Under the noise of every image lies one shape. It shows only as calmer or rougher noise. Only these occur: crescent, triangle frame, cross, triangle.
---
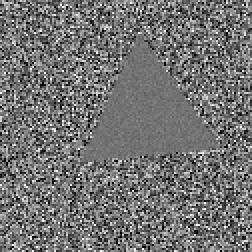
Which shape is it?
triangle
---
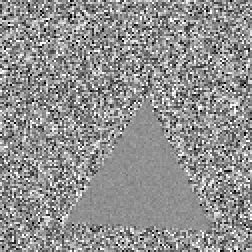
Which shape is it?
triangle
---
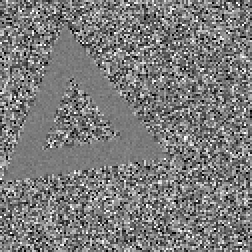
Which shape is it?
triangle frame
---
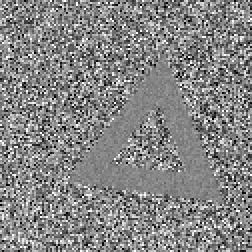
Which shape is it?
triangle frame
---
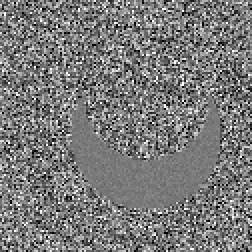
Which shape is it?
crescent
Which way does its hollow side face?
up
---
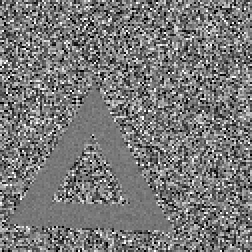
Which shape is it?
triangle frame
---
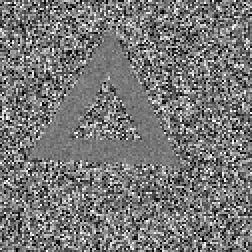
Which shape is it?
triangle frame
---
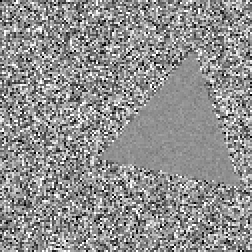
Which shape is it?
triangle
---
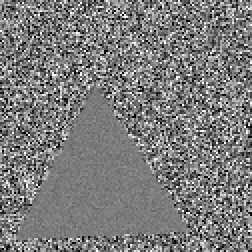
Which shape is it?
triangle
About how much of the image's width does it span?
two thirds
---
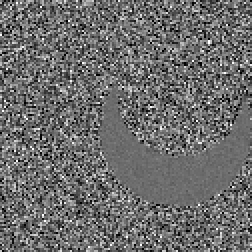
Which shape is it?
crescent
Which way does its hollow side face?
up
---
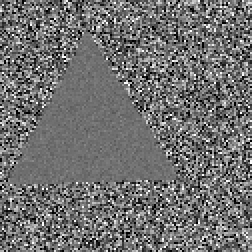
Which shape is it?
triangle
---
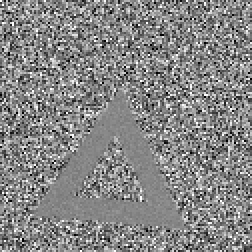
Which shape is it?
triangle frame
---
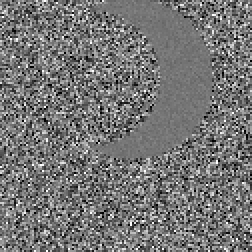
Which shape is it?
crescent
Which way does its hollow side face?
left
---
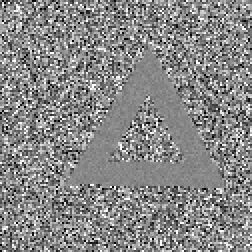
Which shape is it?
triangle frame
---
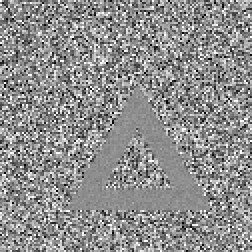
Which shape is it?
triangle frame
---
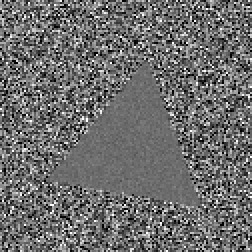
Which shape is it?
triangle
